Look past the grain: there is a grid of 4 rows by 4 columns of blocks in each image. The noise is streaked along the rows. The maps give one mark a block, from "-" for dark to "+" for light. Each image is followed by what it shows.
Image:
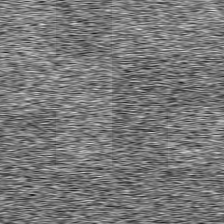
+ - + +
+ + - -
- + - +
- - - -
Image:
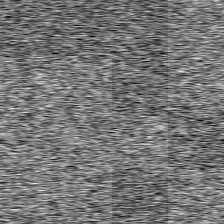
- - - +
+ + - +
+ + + -
+ + - +
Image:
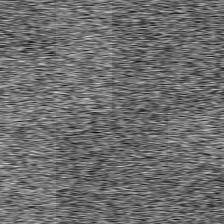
- + - -
+ + - -
+ - - +
+ - - -
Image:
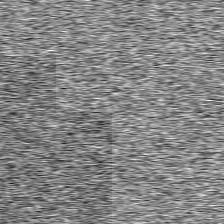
+ + + +
- + + +
- - + +
- - + +
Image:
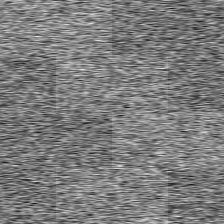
+ + - -
- + + -
- - + +
- + + -
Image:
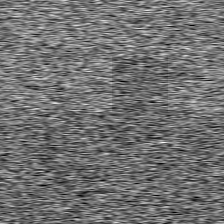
+ + + +
+ + - +
- - - -
- - - -
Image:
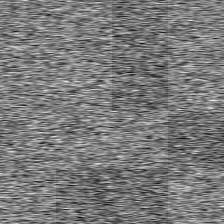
+ + - +
+ + - +
+ + + -
+ - - +
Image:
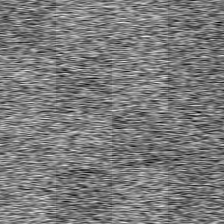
- + + -
+ - + -
+ + - -
+ - + -
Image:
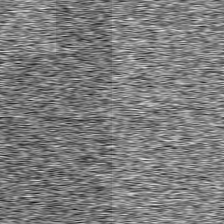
+ - + +
- - + +
- - + +
- - + +
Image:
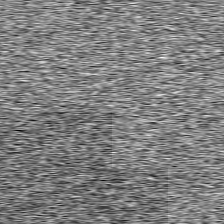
+ + + +
+ + + +
- - + +
- - - +
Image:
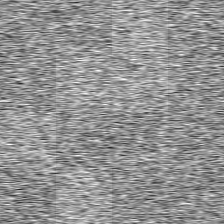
- - + -
- + + -
+ - - -
- + - -
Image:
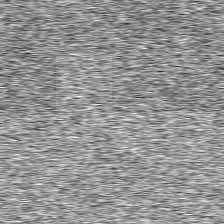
- - - -
- + - -
+ + + +
+ + + +
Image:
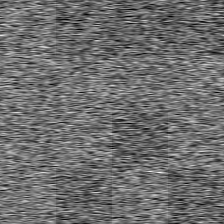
+ - - -
+ + + +
+ + - +
+ - + -
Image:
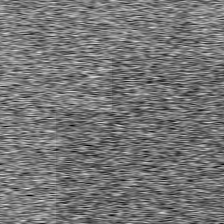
+ + + +
+ + - -
+ - - -
+ - - -
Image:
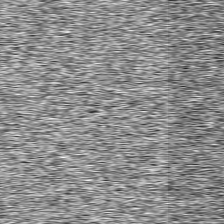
+ + + -
+ + + -
+ + + -
+ + + -
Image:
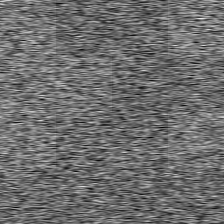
+ - - +
+ + - -
+ - - +
- - - -
